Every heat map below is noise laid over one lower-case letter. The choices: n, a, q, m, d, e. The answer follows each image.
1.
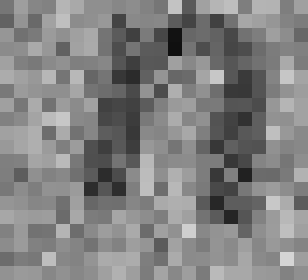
n
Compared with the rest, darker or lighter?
darker
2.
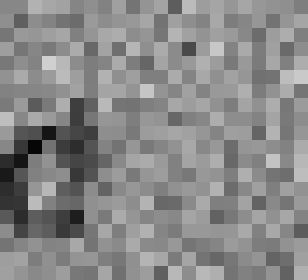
d
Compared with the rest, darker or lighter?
darker
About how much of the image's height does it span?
half
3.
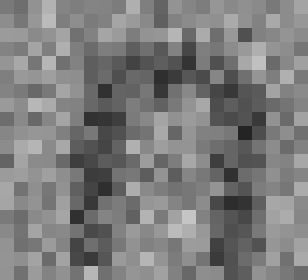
n
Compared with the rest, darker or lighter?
darker
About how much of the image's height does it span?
nearly all
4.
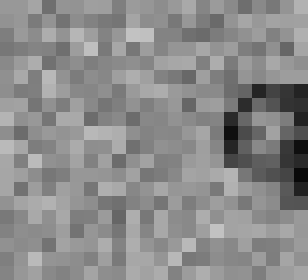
q
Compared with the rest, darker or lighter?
darker
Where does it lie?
middle right
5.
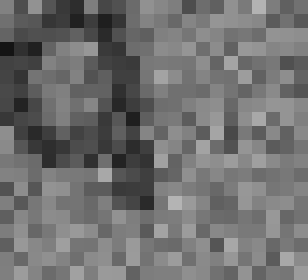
q
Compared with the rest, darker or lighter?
darker
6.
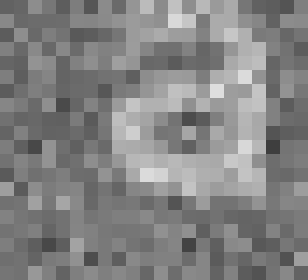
a
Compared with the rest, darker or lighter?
lighter
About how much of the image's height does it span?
two thirds
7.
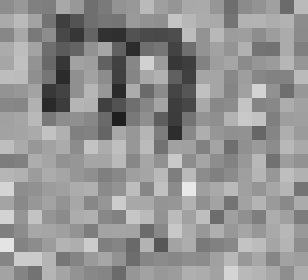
m
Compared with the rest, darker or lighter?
darker
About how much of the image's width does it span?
half
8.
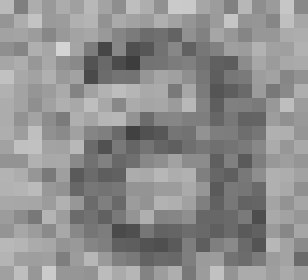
a
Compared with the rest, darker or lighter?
darker
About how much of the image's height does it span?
nearly all
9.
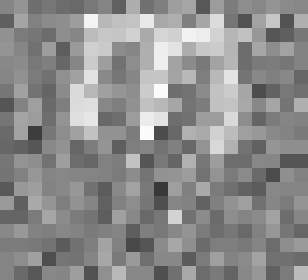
m
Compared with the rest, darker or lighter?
lighter
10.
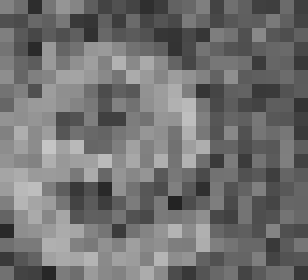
e
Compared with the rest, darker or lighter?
lighter
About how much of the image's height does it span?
nearly all
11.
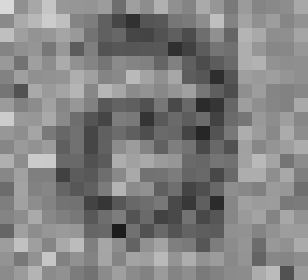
a
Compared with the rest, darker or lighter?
darker
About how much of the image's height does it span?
nearly all
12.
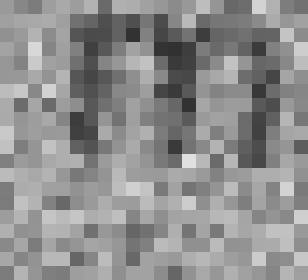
m
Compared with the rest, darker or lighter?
darker
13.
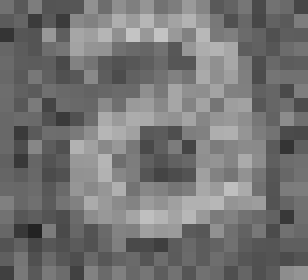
a
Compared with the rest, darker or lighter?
lighter
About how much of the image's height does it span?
nearly all
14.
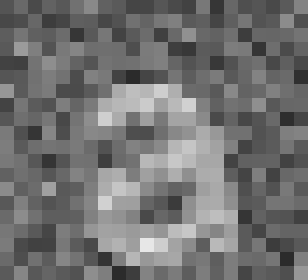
a
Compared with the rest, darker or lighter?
lighter
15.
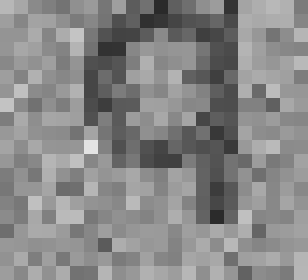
q
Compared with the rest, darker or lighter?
darker
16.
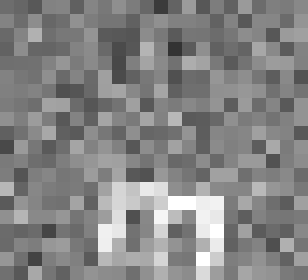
m
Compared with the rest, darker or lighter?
lighter
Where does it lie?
bottom middle
